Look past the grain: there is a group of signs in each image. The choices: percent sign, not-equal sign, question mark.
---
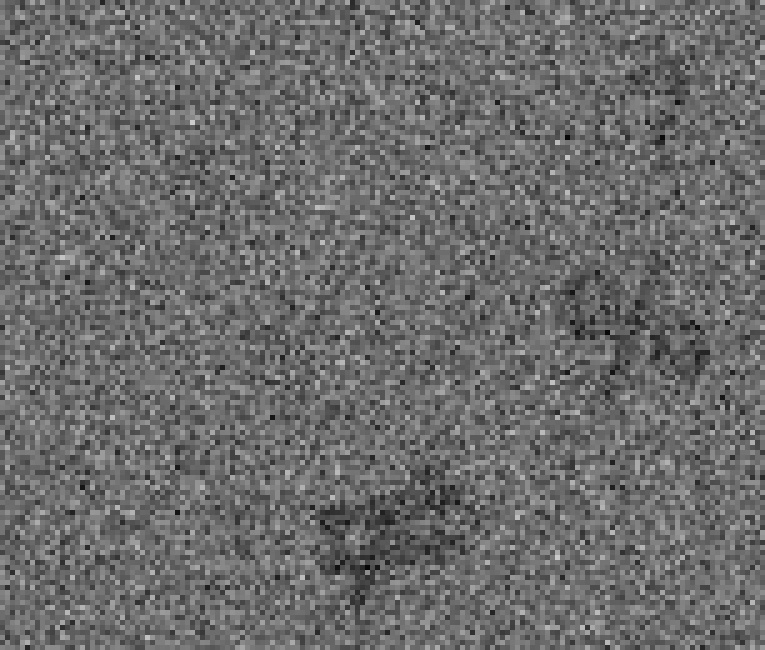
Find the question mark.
top right
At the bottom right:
nothing
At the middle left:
nothing
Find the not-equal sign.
bottom middle
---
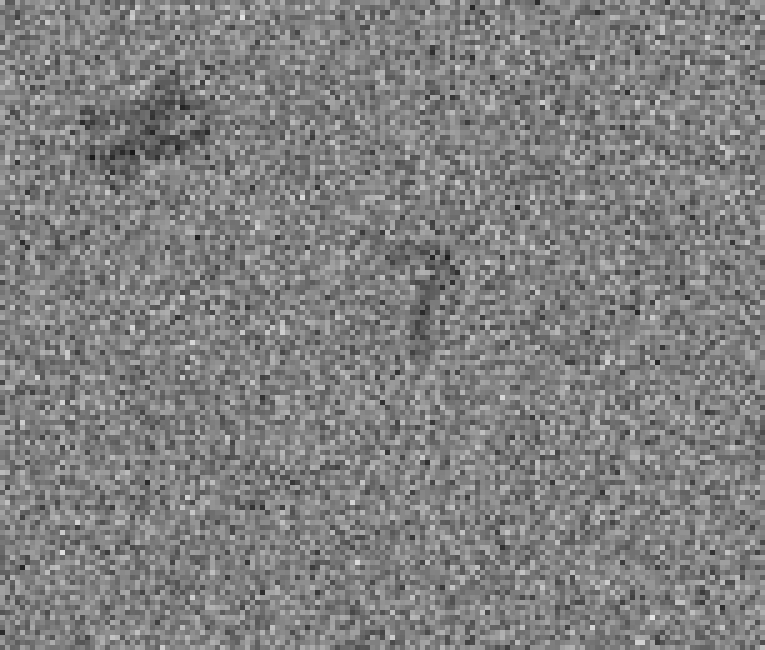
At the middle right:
nothing
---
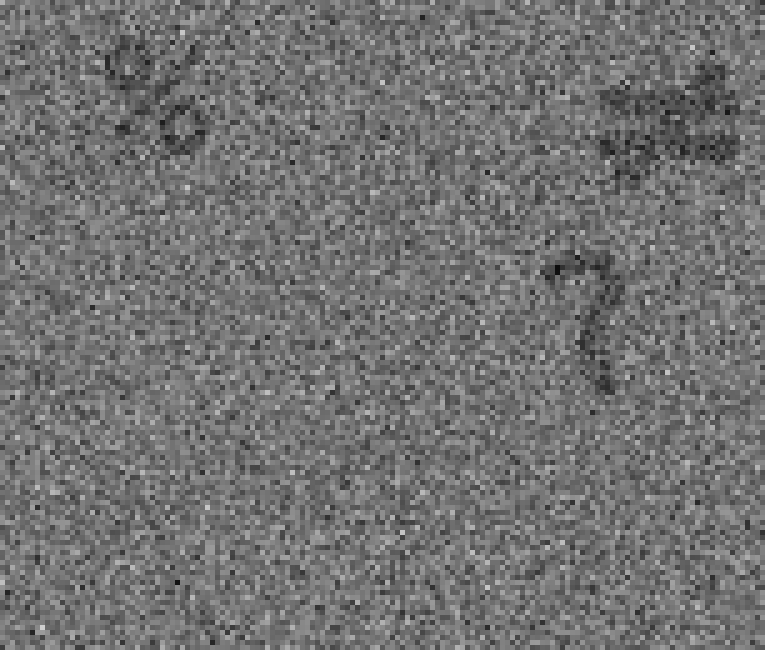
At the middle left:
nothing
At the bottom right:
nothing
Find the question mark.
middle right
